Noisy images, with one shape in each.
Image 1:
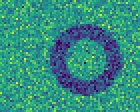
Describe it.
dark ring
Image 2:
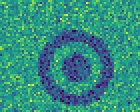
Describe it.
dark bullseye
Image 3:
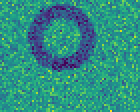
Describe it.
dark ring
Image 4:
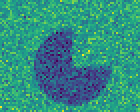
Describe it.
dark disc with a wedge cut out
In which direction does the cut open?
up and right
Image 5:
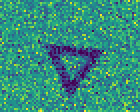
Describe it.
dark triangle frame
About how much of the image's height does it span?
half
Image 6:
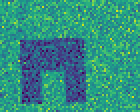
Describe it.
dark square with a notch
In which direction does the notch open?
down
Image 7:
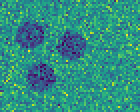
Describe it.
dark three dots
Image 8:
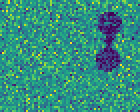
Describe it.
dark dumbbell
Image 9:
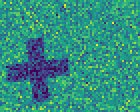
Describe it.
dark cross
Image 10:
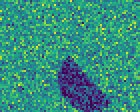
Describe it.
dark half disc
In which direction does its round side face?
down and left
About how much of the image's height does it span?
half
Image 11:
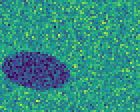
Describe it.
dark ellipse
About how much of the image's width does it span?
half
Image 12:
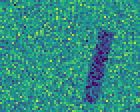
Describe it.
dark bar
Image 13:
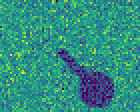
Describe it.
dark lollipop
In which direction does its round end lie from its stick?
down and right
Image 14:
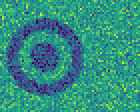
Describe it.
dark bullseye
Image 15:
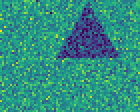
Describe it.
dark triangle
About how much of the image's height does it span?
half
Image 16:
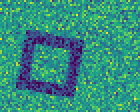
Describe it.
dark square frame
